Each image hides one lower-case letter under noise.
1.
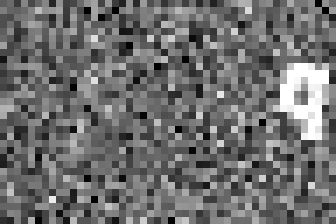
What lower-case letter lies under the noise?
q
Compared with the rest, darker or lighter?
lighter
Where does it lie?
middle right
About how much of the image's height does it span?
a third
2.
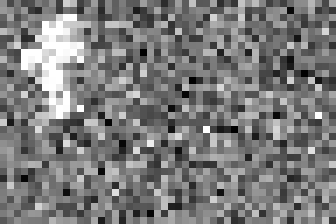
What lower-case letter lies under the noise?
f
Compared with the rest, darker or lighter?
lighter
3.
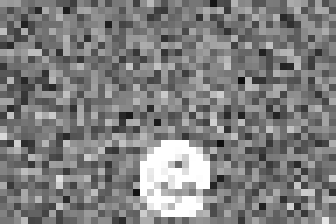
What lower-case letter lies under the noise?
e
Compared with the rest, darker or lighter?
lighter
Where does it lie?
bottom middle
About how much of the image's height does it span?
a third
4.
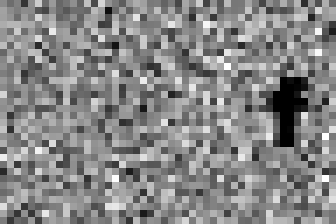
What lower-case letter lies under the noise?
f
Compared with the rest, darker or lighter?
darker
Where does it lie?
middle right
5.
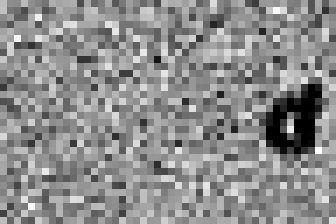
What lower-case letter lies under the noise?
d
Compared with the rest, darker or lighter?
darker
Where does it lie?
middle right
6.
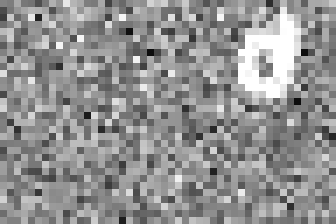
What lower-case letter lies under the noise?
d
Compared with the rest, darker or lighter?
lighter
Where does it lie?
top right
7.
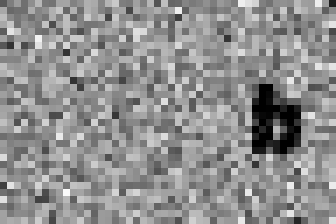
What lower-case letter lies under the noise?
b
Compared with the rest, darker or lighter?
darker
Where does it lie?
middle right
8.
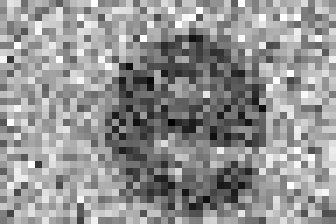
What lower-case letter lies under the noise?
e
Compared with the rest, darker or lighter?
darker
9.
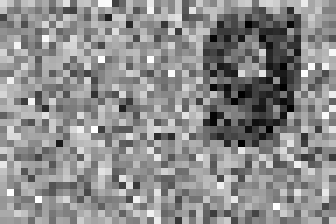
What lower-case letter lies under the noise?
g
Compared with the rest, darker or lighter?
darker
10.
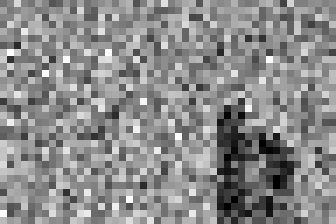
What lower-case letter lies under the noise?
b
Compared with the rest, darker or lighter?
darker
